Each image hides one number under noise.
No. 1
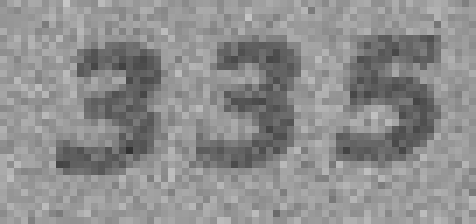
335
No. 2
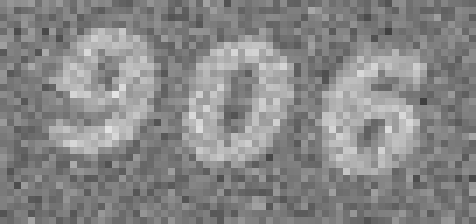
906
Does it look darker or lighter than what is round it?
lighter
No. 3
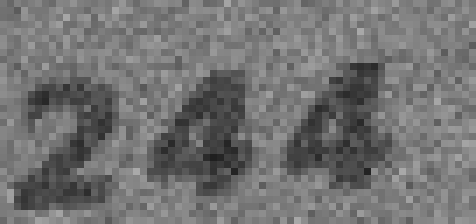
244
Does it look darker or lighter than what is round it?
darker
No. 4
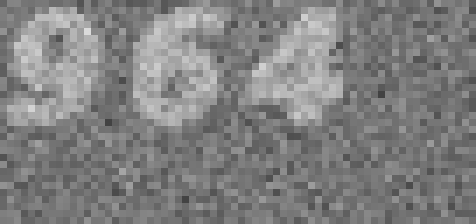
964
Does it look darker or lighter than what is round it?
lighter
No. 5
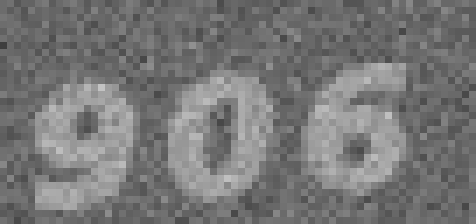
906
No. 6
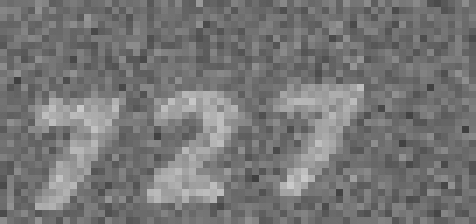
727
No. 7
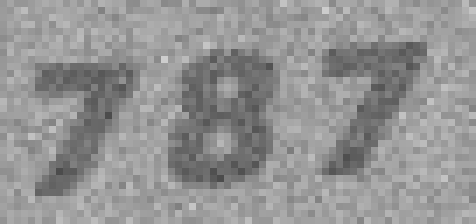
787
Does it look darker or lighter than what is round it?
darker
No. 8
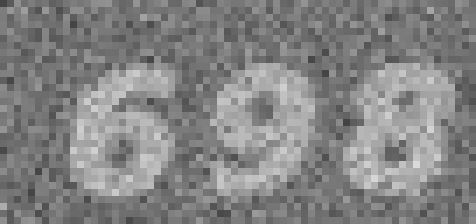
698
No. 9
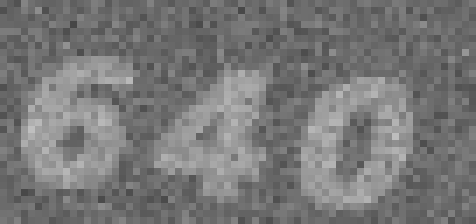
640
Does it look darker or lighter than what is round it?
lighter
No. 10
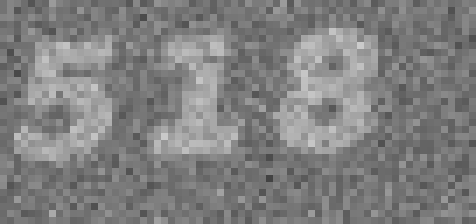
518
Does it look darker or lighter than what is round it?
lighter
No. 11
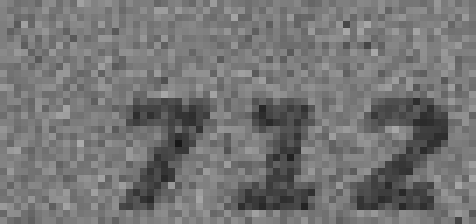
712
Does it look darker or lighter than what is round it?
darker
